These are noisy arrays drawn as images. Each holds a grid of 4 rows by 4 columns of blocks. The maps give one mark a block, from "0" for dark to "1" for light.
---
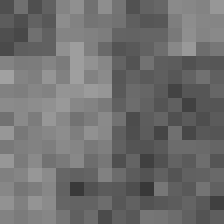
0 1 0 1
1 1 0 0
1 1 0 0
1 0 0 0
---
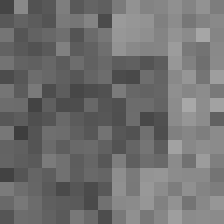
0 0 1 1
0 0 0 1
0 0 0 1
0 0 1 1
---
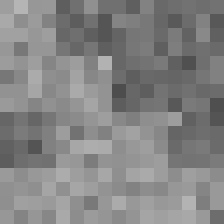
1 0 0 0
1 1 0 0
0 1 1 0
1 1 1 1
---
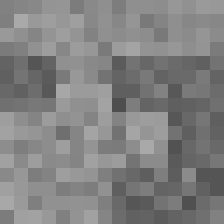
1 1 1 1
0 1 0 0
1 1 1 0
1 1 0 0
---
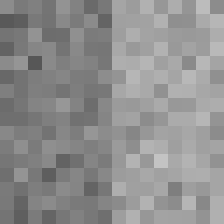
0 0 1 1
0 0 1 1
0 0 1 1
0 0 1 1
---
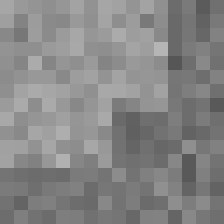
1 1 1 0
1 1 1 0
1 1 0 0
0 0 0 0
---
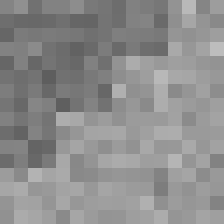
0 0 0 1
0 0 1 1
0 1 1 1
1 1 1 1
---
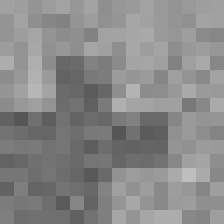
1 1 1 1
1 0 1 1
0 0 0 1
0 0 1 1
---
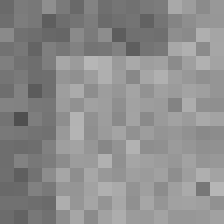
0 0 0 1
0 1 1 1
0 1 1 1
0 1 1 1
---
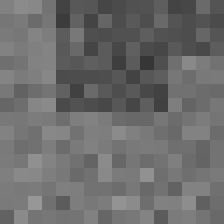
1 0 0 0
1 0 0 1
1 1 1 1
1 1 1 1
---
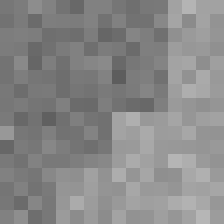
0 0 0 1
0 0 0 1
0 0 1 1
0 1 1 1
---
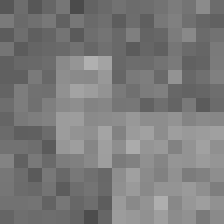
0 0 0 0
0 1 0 0
0 1 1 1
0 0 1 1
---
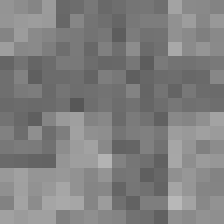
1 0 0 1
0 0 0 0
0 1 0 1
1 1 0 1
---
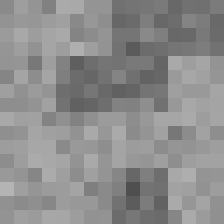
1 1 0 0
1 0 0 1
1 1 1 1
1 1 0 1
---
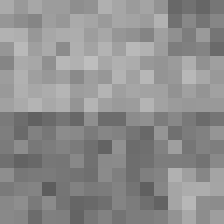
1 1 1 0
1 1 1 1
0 0 0 0
0 0 0 1
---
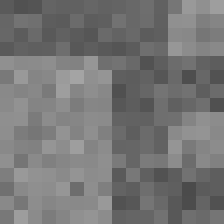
0 0 0 1
1 1 0 0
1 1 0 1
1 1 0 0
